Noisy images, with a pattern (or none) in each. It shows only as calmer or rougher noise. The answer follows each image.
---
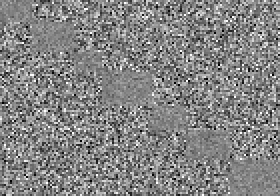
blocks along the diagonal
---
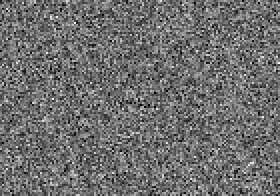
only noise
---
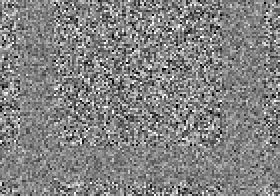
bands of rows crossing bands of columns
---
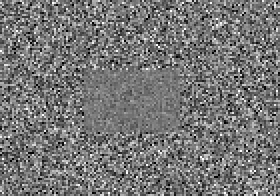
one block
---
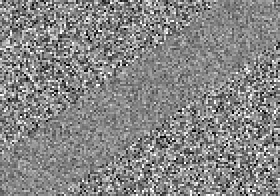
a diagonal band
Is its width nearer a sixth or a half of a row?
a half
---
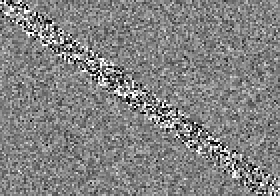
a diagonal band
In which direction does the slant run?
top left to bottom right
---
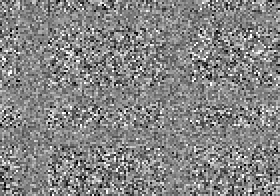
bands of rows crossing bands of columns
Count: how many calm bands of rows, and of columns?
3 and 2
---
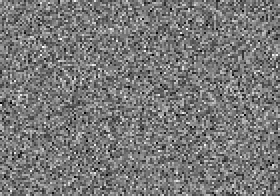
only noise
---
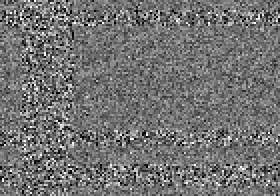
bands of rows crossing bands of columns
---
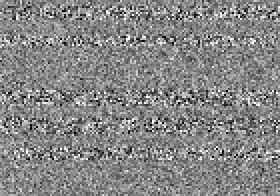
bands of rows
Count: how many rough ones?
5
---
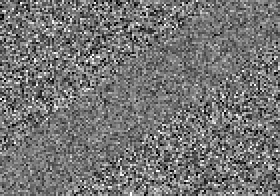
a diagonal band
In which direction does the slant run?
bottom left to top right
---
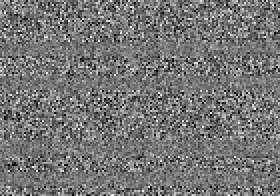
bands of rows
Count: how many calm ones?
4
